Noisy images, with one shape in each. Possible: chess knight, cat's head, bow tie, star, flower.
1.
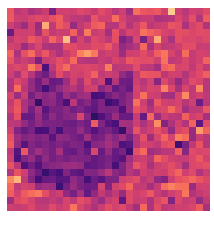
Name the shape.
cat's head
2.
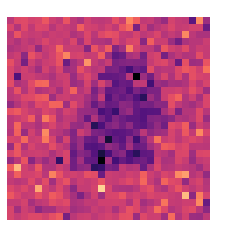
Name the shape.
chess knight
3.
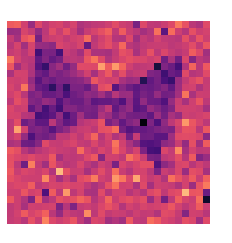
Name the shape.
bow tie
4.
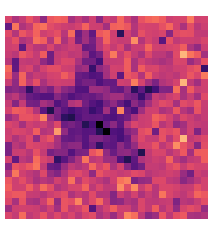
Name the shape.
star
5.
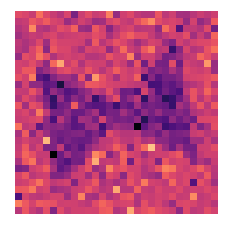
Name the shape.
bow tie
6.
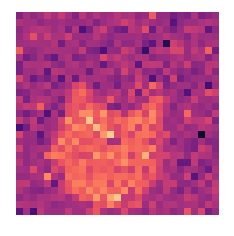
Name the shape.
cat's head
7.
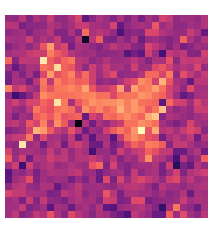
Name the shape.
bow tie
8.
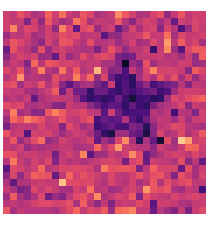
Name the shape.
star
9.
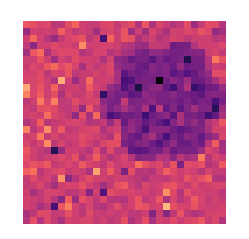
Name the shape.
flower
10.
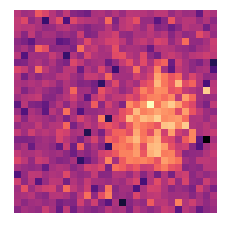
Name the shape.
chess knight
